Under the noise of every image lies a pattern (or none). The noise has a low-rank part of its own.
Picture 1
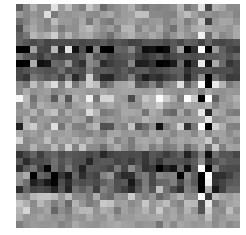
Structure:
horizontal stripes
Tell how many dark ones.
2
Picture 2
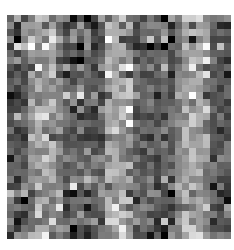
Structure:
vertical stripes
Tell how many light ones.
3
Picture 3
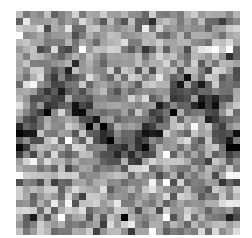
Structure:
a wavy band
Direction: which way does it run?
left to right
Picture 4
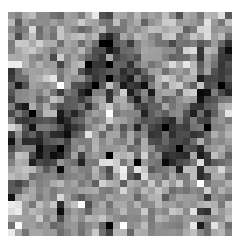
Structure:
a wavy band
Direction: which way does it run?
left to right
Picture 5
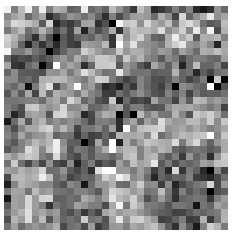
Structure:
rings round one point
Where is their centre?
bottom right
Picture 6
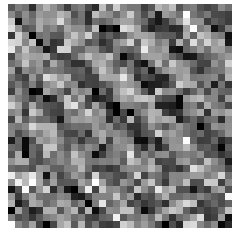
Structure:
diagonal stripes
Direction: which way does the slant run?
top left to bottom right
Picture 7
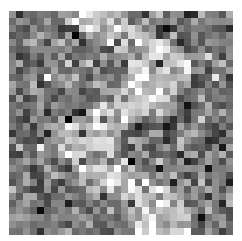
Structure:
a wavy band
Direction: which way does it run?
top to bottom
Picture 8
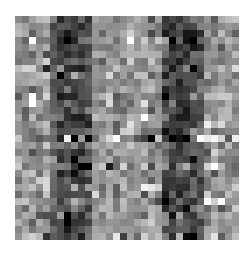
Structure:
vertical stripes
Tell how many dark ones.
2
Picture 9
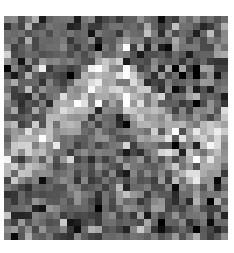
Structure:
a wavy band
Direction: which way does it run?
left to right
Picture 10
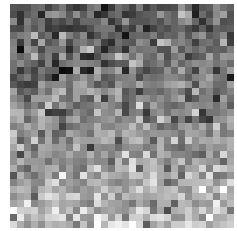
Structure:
a smooth slope
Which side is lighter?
bottom
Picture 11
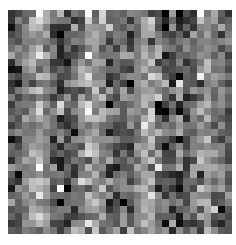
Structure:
vertical stripes
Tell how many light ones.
4
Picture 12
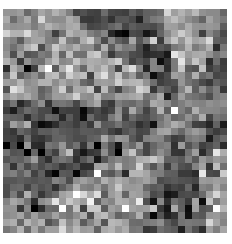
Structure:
spokes from one point
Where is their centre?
middle right
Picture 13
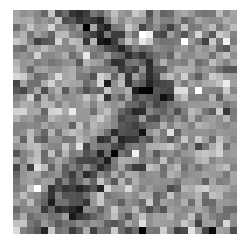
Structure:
a wavy band
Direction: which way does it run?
top to bottom
